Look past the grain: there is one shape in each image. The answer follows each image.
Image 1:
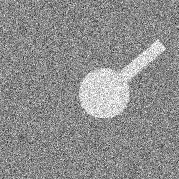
lollipop
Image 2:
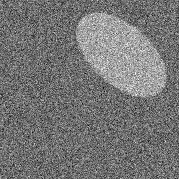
ellipse
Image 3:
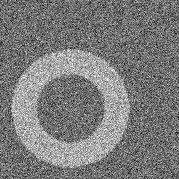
ring
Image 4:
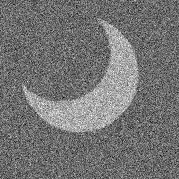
crescent
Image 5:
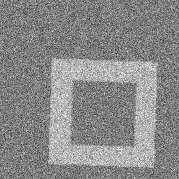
square frame
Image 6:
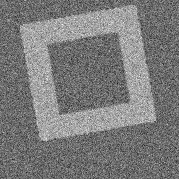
square frame
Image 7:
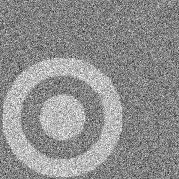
bullseye
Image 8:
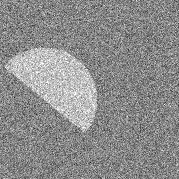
half disc
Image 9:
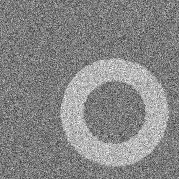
ring
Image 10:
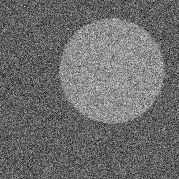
disc
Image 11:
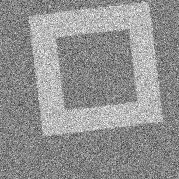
square frame
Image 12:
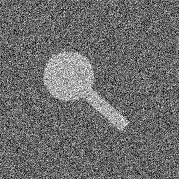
lollipop
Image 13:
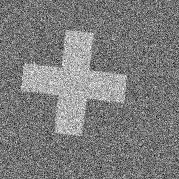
cross
